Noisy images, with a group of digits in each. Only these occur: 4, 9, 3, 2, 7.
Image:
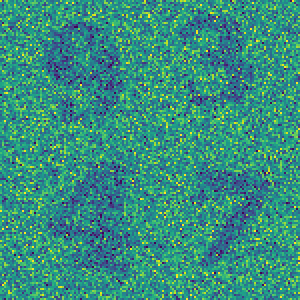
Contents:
top left: 9; top right: 3; bottom left: 4; bottom right: 7
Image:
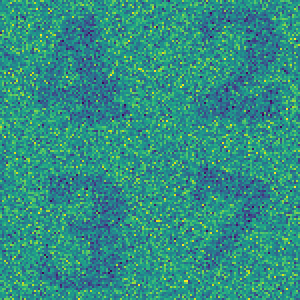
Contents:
top left: 4; top right: 2; bottom left: 3; bottom right: 7
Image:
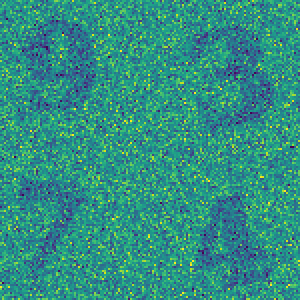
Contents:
top left: 9; top right: 3; bottom left: 7; bottom right: 4
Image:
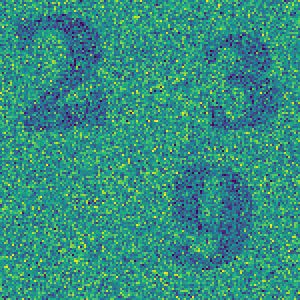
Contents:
top left: 2; top right: 3; bottom right: 9
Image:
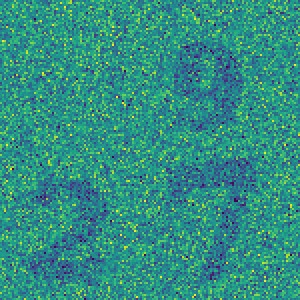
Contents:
top right: 9; bottom left: 2; bottom right: 7
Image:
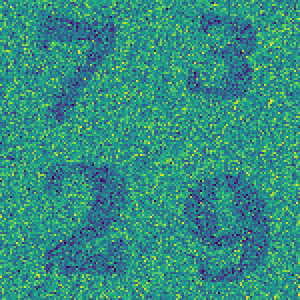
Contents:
top left: 7; top right: 3; bottom left: 2; bottom right: 9
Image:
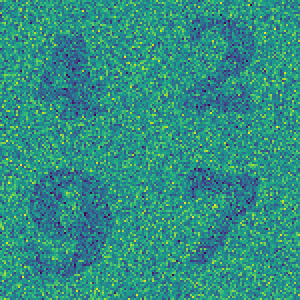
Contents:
top left: 4; top right: 2; bottom left: 9; bottom right: 7
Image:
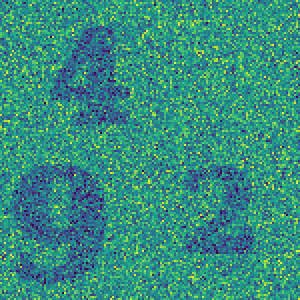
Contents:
top left: 4; bottom left: 9; bottom right: 2
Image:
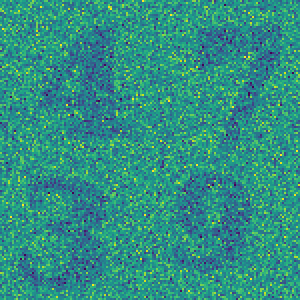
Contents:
top left: 4; top right: 7; bottom left: 3; bottom right: 9
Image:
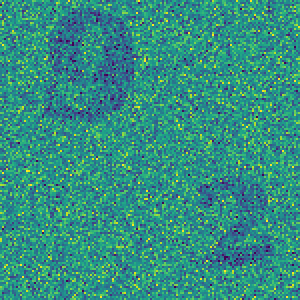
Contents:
top left: 9; bottom right: 2
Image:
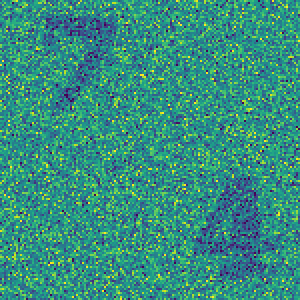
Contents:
top left: 7; bottom right: 4
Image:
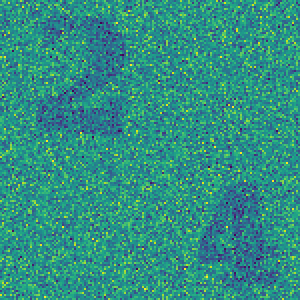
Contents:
top left: 2; bottom right: 4
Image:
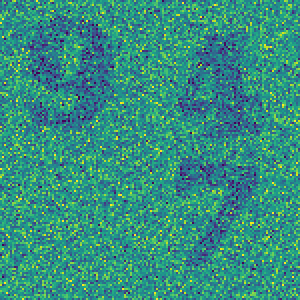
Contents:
top left: 9; top right: 4; bottom right: 7
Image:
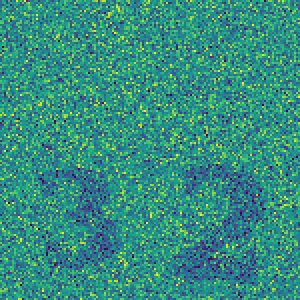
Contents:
bottom left: 3; bottom right: 2
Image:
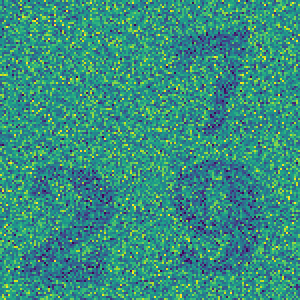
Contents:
top right: 7; bottom left: 2; bottom right: 9
